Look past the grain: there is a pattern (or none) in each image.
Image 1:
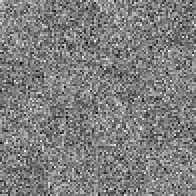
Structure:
a checkerboard
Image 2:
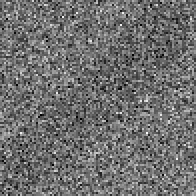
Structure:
a diagonal band
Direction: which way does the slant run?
bottom left to top right
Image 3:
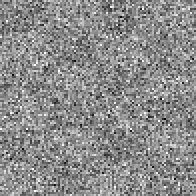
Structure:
a checkerboard
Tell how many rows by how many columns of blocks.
6 by 4
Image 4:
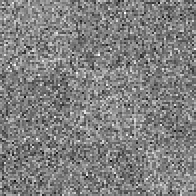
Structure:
blocks along the diagonal
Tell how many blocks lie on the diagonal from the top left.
3
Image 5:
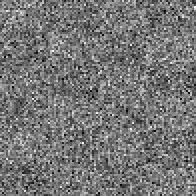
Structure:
a checkerboard
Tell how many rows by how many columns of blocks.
6 by 4
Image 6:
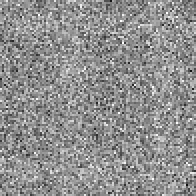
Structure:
bands of rows crossing bands of columns
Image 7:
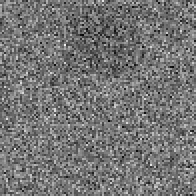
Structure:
one block
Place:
top middle
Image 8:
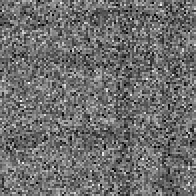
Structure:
bands of rows crossing bands of columns
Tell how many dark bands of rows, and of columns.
3 and 2
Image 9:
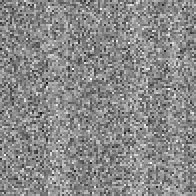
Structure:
bands of columns
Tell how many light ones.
3
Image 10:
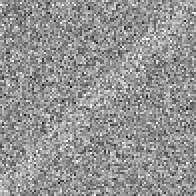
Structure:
a diagonal band
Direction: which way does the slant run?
bottom left to top right
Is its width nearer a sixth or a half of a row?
a sixth
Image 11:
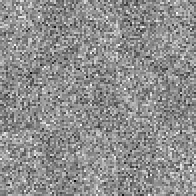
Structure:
a checkerboard
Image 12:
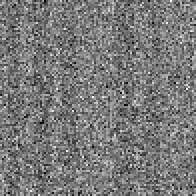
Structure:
bands of columns
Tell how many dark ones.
5
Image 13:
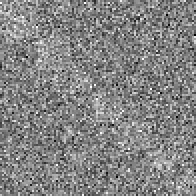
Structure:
blocks along the diagonal
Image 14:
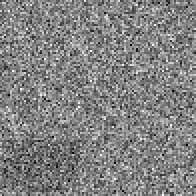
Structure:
one block
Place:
bottom left
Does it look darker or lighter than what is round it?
darker
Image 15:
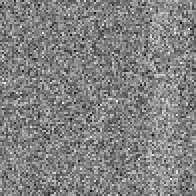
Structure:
one band of columns
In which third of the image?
right
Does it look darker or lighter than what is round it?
lighter
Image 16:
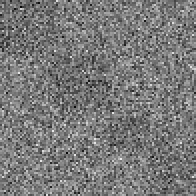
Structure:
blocks along the diagonal
